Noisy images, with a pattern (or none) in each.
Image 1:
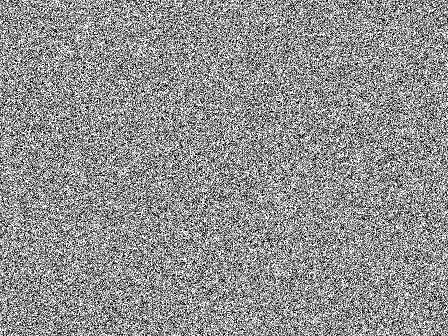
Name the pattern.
only noise
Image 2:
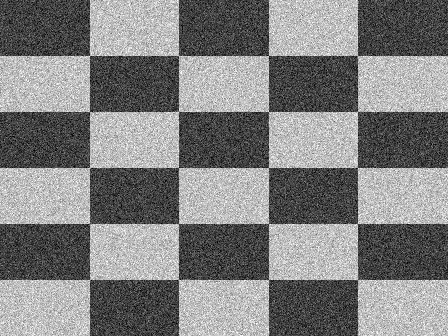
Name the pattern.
a checkerboard
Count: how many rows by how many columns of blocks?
6 by 5
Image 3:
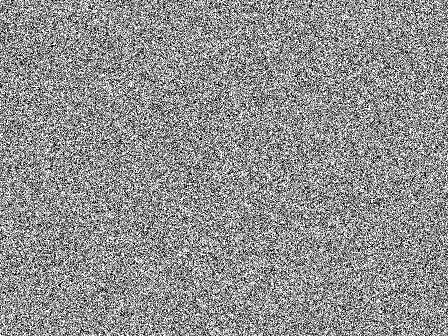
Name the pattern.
only noise
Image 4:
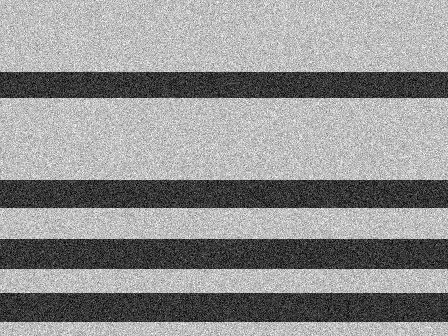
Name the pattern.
bands of rows
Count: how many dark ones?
4
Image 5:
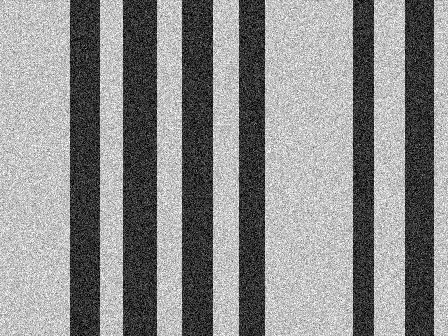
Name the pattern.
bands of columns
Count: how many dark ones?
6
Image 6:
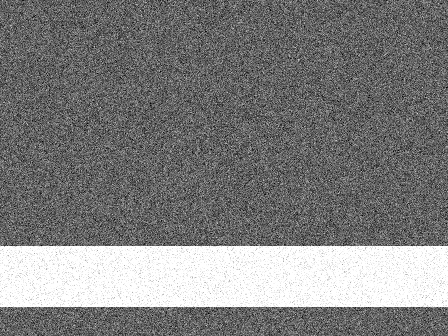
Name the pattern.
one band of rows
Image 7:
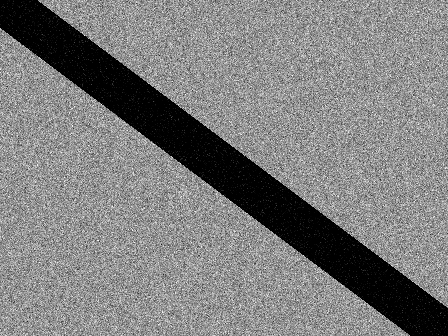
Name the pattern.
a diagonal band
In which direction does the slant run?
top left to bottom right
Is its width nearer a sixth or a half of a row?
a sixth
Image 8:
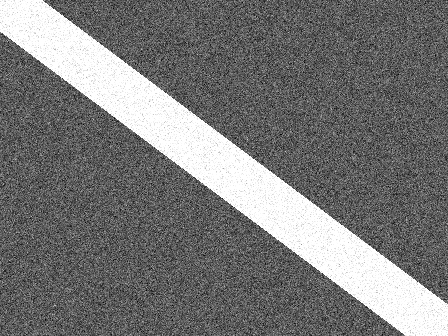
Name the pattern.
a diagonal band
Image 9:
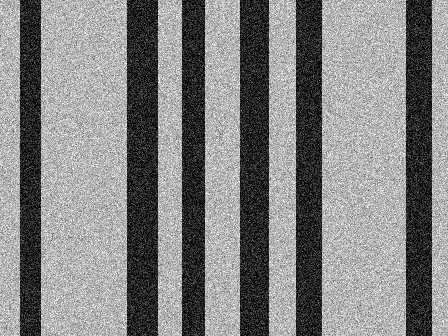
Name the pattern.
bands of columns
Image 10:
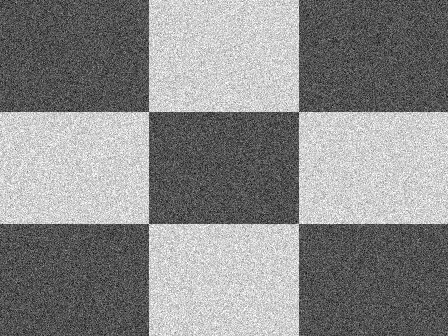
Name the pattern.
a checkerboard
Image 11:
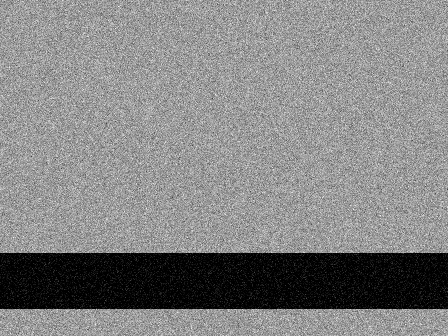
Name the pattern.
one band of rows
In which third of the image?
bottom
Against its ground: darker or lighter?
darker
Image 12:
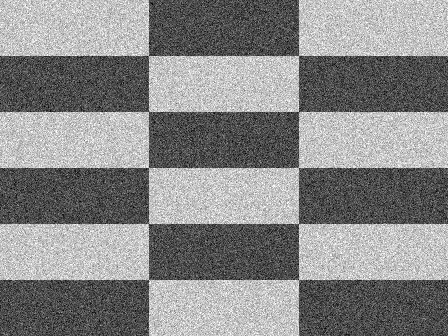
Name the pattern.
a checkerboard
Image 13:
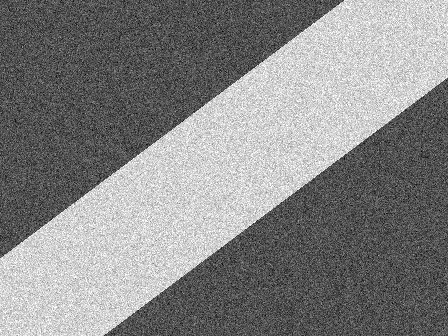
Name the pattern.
a diagonal band
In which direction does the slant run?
bottom left to top right
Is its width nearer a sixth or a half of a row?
a half
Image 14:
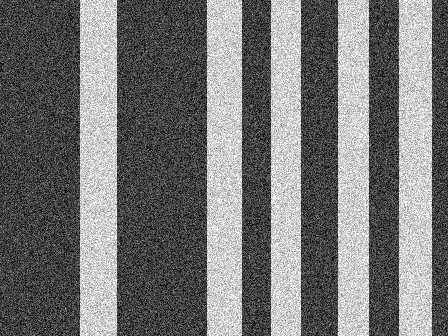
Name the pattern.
bands of columns
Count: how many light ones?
5
